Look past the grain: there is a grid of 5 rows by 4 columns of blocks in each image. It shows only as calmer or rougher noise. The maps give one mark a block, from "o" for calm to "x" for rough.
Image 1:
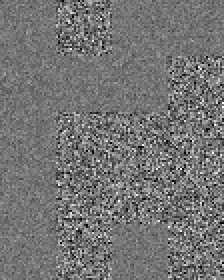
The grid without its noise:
o x o o
o o o x
o x x x
o x x x
o x o x
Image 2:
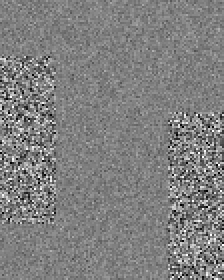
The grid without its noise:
o o o o
x o o o
x o o x
x o o x
o o o x
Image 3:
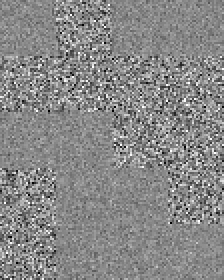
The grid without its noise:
o x o o
x x x x
o o x x
x o o x
x o o o
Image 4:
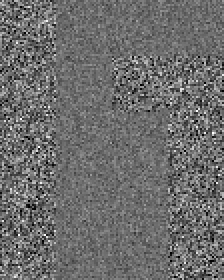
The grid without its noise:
x o o o
x o x x
x o o x
x o o x
x o o x
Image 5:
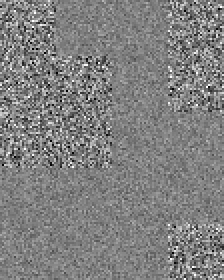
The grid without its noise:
x o o x
x x o x
x x o o
o o o o
o o o x
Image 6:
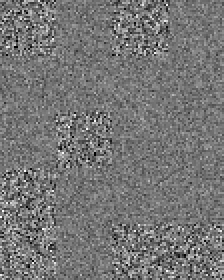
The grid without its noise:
x o x o
o o o o
o x o o
x o o o
x o x x
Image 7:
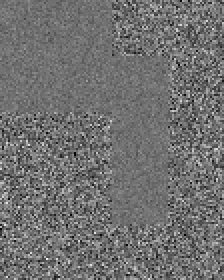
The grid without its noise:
o o x x
o o o x
x x o x
x x o x
x x x x
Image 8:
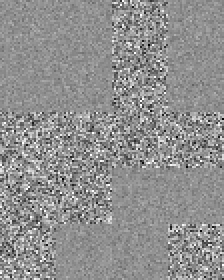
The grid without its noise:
o o x o
o o x o
x x x x
x x o o
x o o x
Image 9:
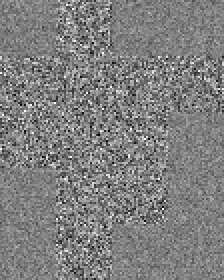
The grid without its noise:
o x o o
x x x x
x x x o
o x x o
o x o o
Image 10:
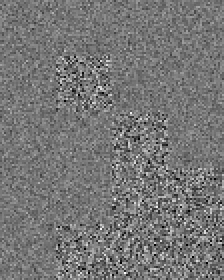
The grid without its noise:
o o o o
o x o o
o o x o
o o x x
o x x x
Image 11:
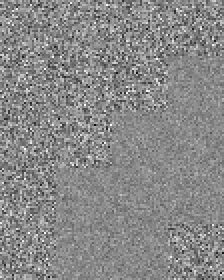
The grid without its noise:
x x x x
x x x o
x x o o
x o o o
x o o x
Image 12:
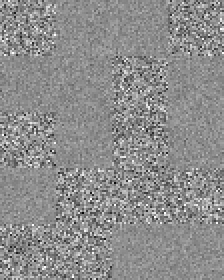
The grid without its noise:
x o o x
o o x o
x o x o
o x x x
x x o o
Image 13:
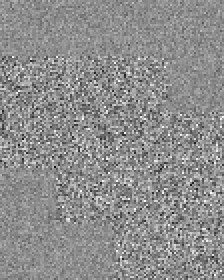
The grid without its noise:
o o o o
x x x o
x x x x
o x x x
o o x x
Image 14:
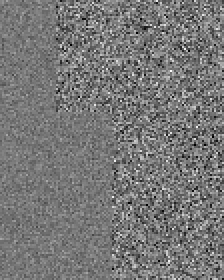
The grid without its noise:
o x x x
o x x x
o o x x
o o x x
o o x x
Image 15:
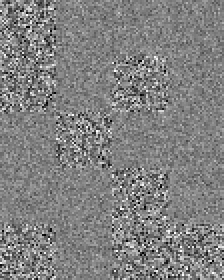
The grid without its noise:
x o o o
x o x o
o x o o
o o x o
x o x x
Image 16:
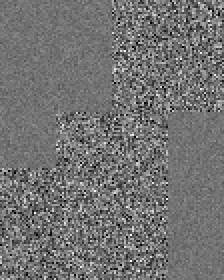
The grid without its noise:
o o x x
o o x x
o x x o
x x x o
x x x o
